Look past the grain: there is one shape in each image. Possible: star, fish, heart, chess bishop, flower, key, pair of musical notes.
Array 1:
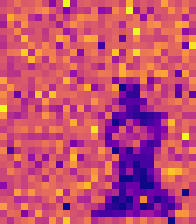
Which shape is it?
chess bishop
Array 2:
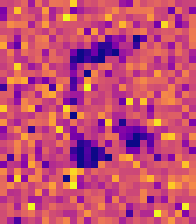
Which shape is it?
pair of musical notes
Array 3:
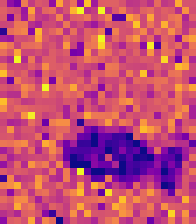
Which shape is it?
fish
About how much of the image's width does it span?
two thirds
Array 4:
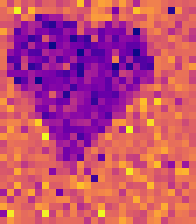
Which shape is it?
heart
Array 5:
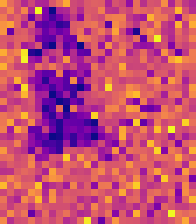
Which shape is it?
chess bishop
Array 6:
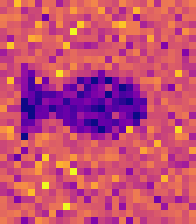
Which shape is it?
fish
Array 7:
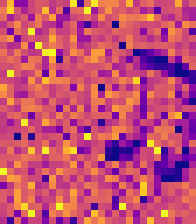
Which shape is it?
pair of musical notes
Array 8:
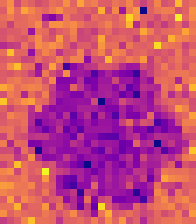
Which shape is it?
flower
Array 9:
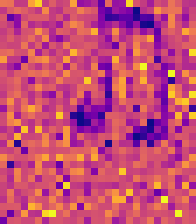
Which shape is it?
pair of musical notes
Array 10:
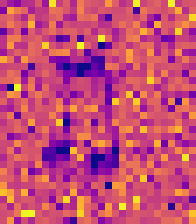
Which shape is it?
pair of musical notes
